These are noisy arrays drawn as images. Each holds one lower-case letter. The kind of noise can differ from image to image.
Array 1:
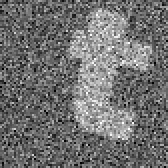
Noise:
independent entries
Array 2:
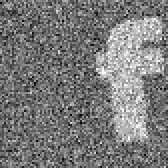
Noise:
independent entries
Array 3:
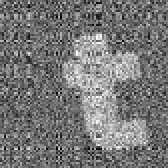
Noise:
low rank plus noise
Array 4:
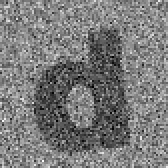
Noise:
independent entries
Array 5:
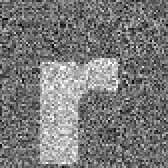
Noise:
low rank plus noise
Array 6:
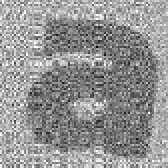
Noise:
low rank plus noise
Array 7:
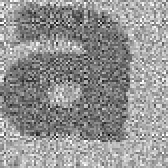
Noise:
low rank plus noise
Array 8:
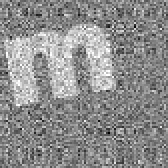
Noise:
low rank plus noise
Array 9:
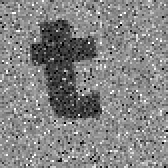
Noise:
heavy tails
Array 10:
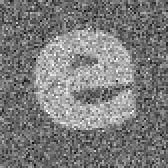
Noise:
independent entries
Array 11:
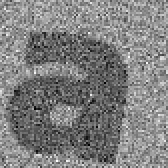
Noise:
low rank plus noise
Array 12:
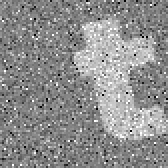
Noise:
heavy tails
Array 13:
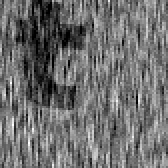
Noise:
streaked along the columns
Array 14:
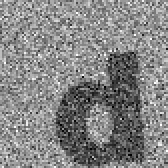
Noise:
independent entries
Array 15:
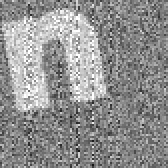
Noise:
columns of uneven size
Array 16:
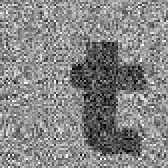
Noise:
low rank plus noise
